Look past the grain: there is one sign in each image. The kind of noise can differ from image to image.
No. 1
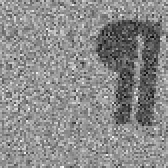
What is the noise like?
low rank plus noise
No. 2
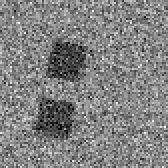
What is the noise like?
independent entries
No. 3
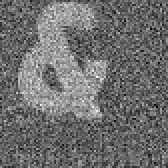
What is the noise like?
low rank plus noise
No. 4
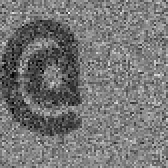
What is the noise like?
low rank plus noise
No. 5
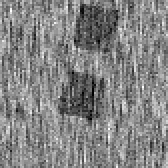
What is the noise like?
streaked along the columns
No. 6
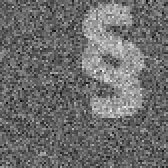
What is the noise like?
independent entries
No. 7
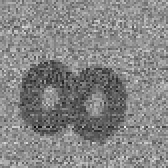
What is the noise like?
rows of uneven size
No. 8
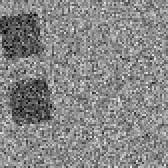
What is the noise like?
independent entries
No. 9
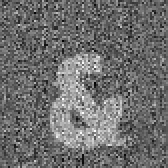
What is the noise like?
columns of uneven size
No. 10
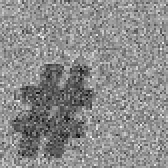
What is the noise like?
low rank plus noise
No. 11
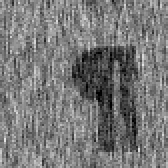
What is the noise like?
streaked along the columns
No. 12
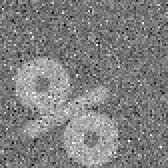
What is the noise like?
heavy tails
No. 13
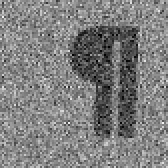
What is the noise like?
low rank plus noise
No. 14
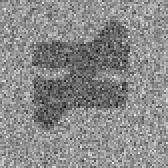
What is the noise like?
independent entries
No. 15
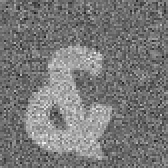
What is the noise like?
low rank plus noise
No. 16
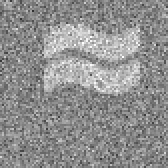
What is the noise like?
independent entries
